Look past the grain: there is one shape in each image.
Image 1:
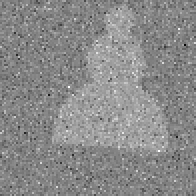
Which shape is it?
chess pawn
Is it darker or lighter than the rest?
lighter
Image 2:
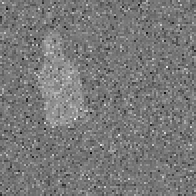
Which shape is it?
bottle
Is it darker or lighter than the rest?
lighter
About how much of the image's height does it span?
half
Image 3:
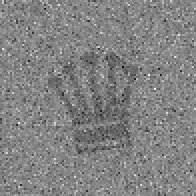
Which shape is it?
chess queen
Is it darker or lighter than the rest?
darker
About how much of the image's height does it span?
half
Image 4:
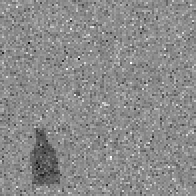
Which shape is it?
bottle
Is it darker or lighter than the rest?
darker
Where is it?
bottom left
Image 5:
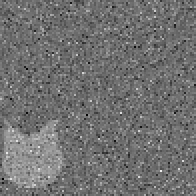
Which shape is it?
cat's head
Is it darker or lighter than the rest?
lighter
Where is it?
bottom left
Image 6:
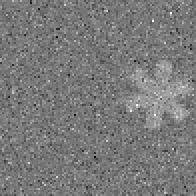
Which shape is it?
asterisk
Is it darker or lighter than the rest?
lighter
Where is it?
middle right
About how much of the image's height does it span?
a third
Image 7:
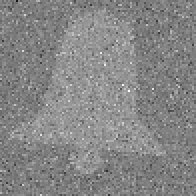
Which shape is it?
bell
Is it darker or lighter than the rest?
lighter
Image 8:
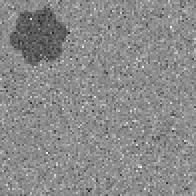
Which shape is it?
flower
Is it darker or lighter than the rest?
darker
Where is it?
top left
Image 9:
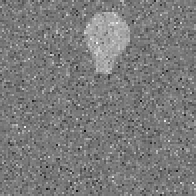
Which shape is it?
light bulb
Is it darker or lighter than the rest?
lighter
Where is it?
top middle
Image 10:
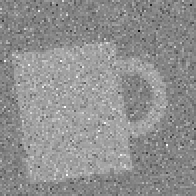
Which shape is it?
cup
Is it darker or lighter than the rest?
lighter
